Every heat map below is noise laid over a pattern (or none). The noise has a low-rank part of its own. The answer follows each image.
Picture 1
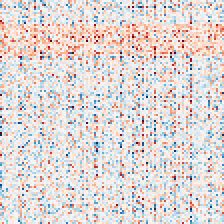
one band of rows
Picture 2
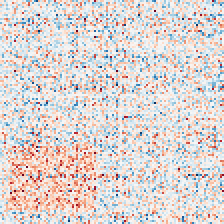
one block
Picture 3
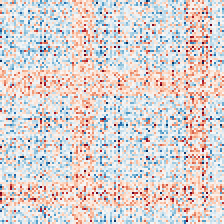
bands of rows crossing bands of columns
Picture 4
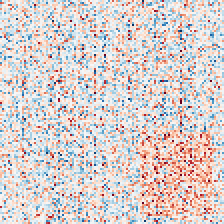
one block
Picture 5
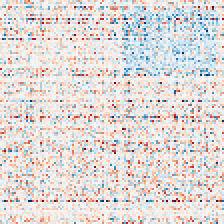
one block
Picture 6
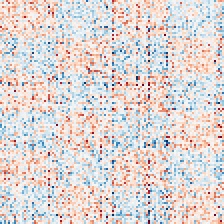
a checkerboard
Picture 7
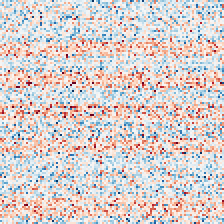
bands of rows
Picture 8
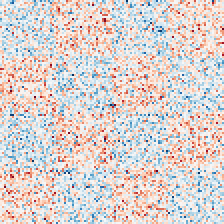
a checkerboard
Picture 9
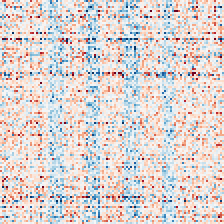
bands of columns
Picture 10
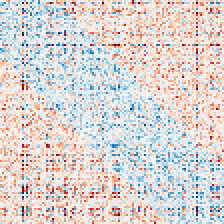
a diagonal band
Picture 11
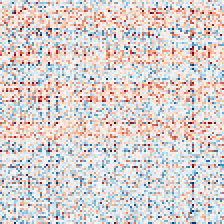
bands of rows
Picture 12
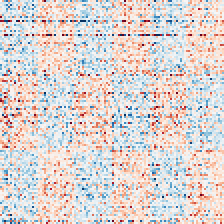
a checkerboard
